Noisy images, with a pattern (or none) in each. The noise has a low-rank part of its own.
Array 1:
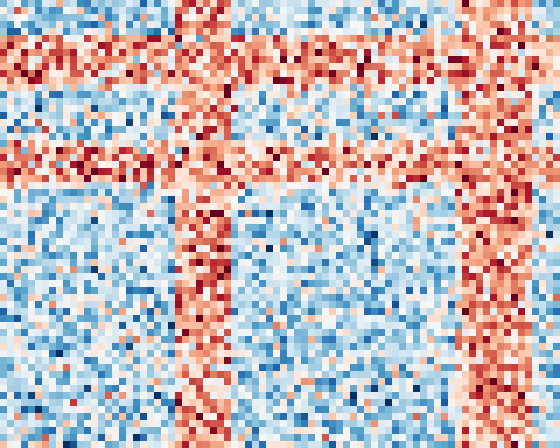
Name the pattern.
bands of rows crossing bands of columns
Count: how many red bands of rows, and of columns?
2 and 2
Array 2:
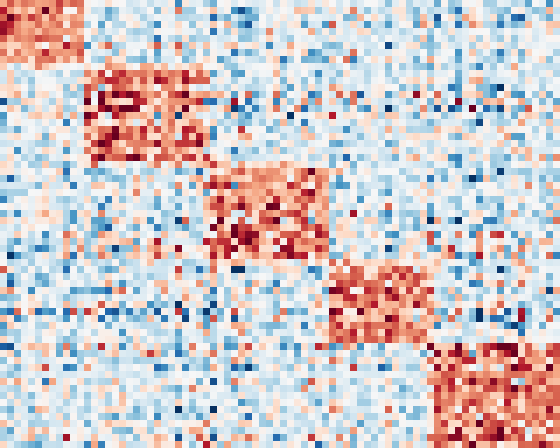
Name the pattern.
blocks along the diagonal
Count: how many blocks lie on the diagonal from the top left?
5
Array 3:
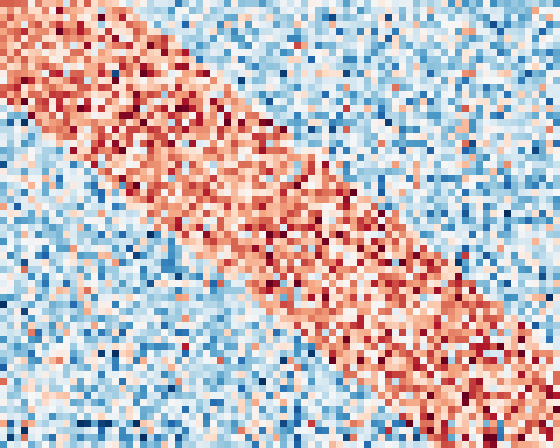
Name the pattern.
a diagonal band
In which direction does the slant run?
top left to bottom right
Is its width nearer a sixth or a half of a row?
a half
